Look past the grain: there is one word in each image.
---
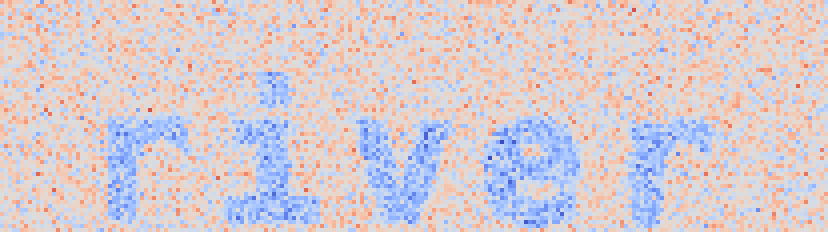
river
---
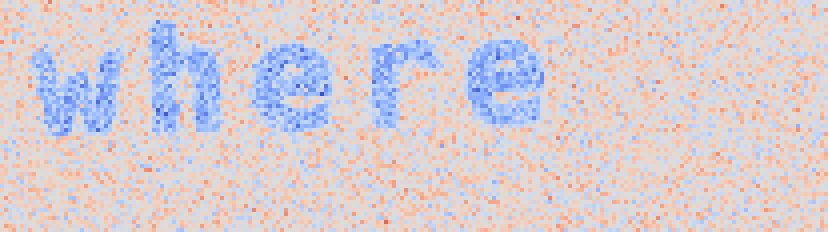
where
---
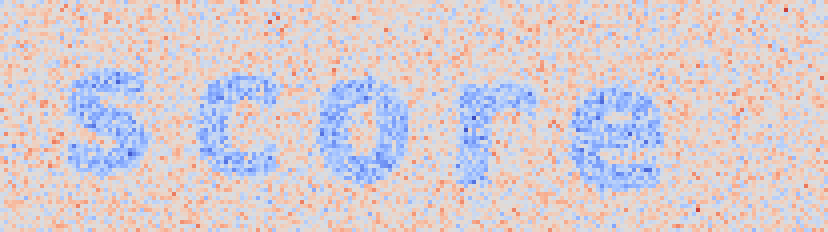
score
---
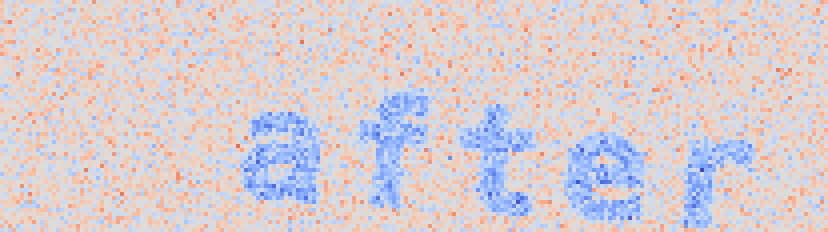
after
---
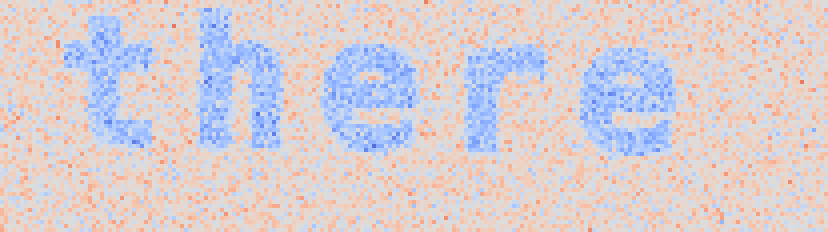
there
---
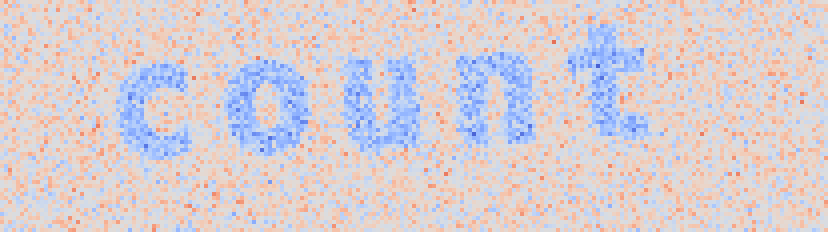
count
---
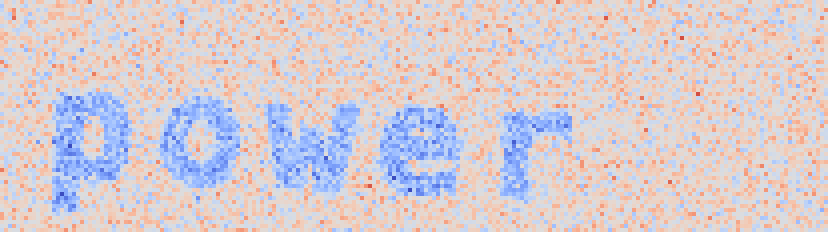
power
